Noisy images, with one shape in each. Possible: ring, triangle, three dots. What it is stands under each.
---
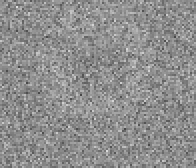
ring
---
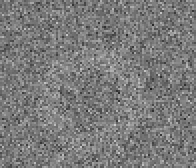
ring
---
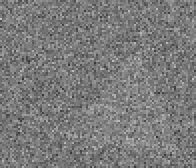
triangle
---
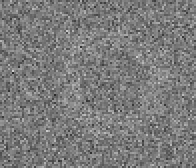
ring
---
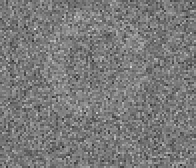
ring
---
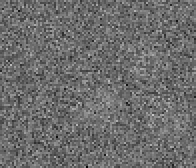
three dots
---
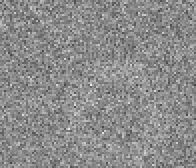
ring
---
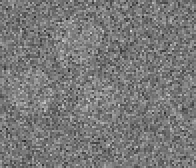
three dots
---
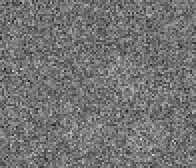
three dots
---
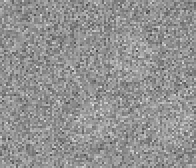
three dots
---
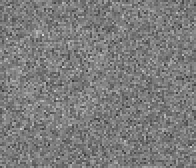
ring
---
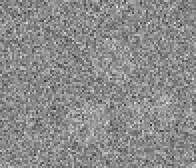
three dots
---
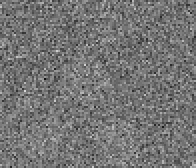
three dots
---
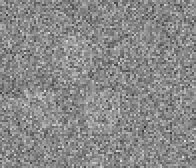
three dots
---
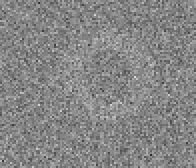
ring
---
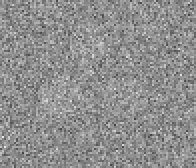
three dots
